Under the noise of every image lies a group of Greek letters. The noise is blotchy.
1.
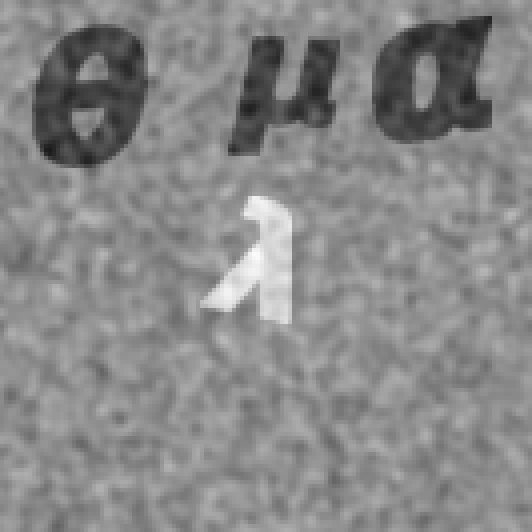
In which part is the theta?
top left
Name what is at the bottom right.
nothing
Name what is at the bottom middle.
nothing
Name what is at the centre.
lambda
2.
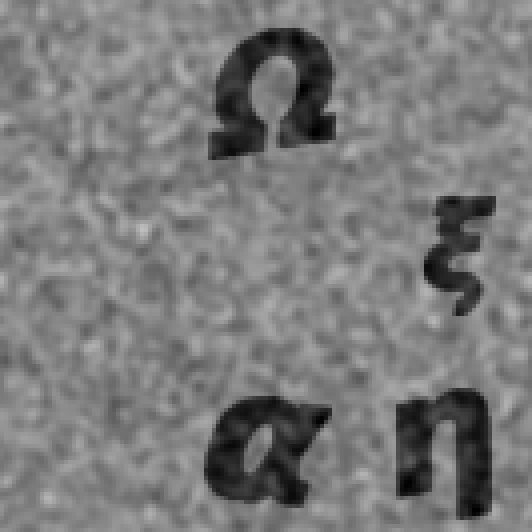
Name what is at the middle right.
xi
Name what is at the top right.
nothing
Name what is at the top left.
nothing
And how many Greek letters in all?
4
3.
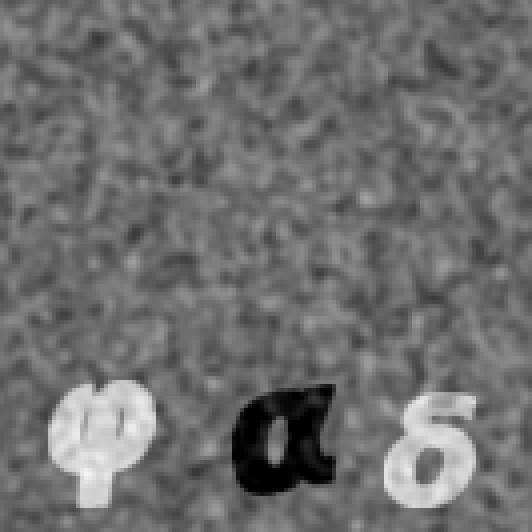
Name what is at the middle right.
nothing
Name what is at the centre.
nothing
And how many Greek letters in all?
3
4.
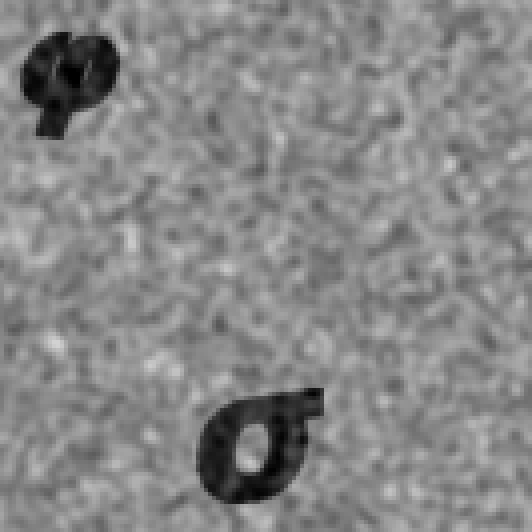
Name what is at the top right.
nothing
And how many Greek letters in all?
2
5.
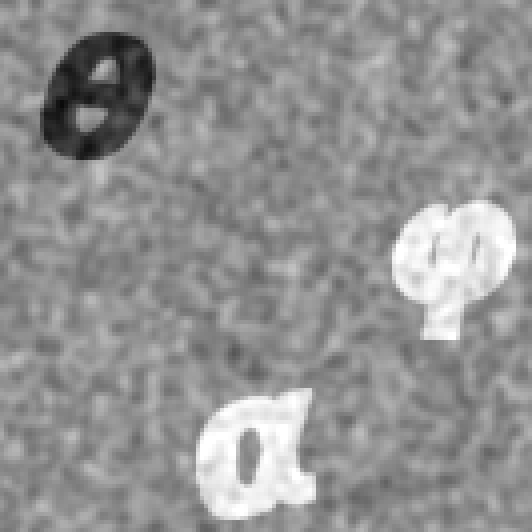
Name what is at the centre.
nothing
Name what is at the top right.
nothing
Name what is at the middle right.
phi
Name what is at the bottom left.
nothing
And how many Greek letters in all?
3
